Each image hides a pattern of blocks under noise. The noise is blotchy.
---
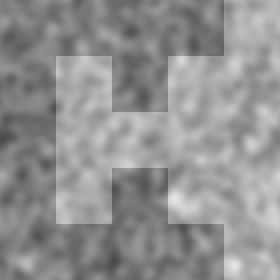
top and bottom mirror each other
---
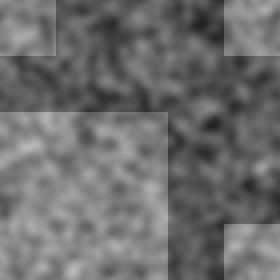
mirrored about the diagonal from the bottom left
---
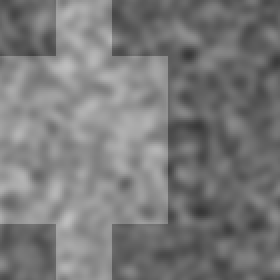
top and bottom mirror each other
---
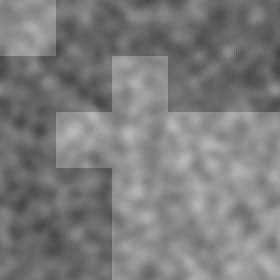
mirrored about the diagonal from the top left
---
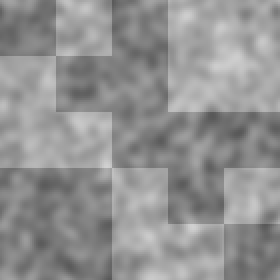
mirrored about the diagonal from the bottom left
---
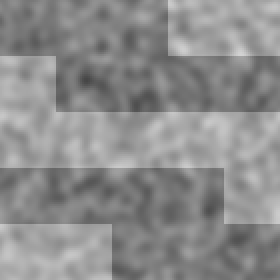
the same after a half turn
